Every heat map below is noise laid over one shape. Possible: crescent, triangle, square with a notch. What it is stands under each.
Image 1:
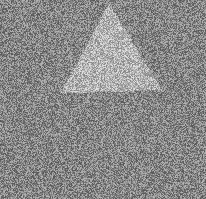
light triangle
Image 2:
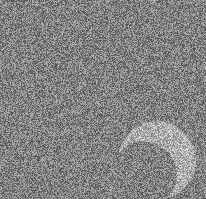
light crescent, bottom right
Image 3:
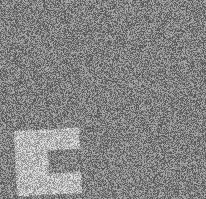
light square with a notch, bottom left
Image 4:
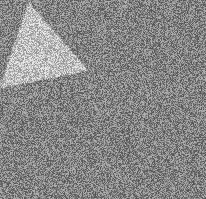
light triangle, top left
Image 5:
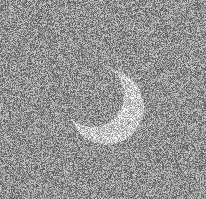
light crescent, centre
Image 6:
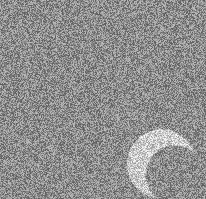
light crescent, bottom right
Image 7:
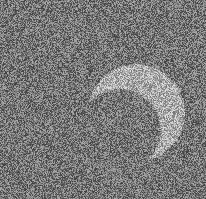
light crescent
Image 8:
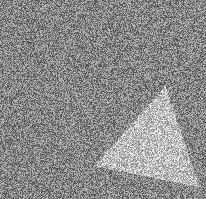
light triangle
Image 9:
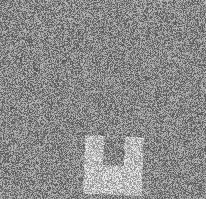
light square with a notch, bottom middle
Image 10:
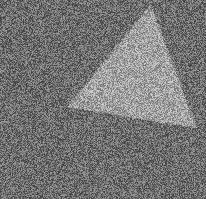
light triangle
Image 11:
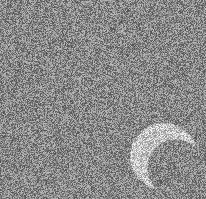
light crescent, bottom right
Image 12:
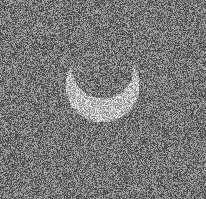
light crescent, centre
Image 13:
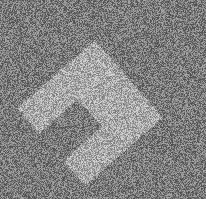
light square with a notch
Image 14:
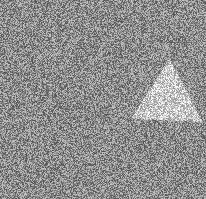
light triangle, middle right
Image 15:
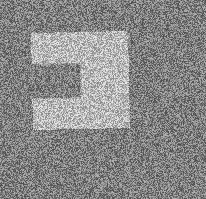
light square with a notch
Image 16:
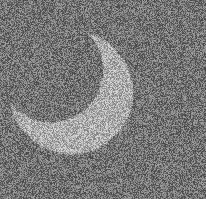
light crescent
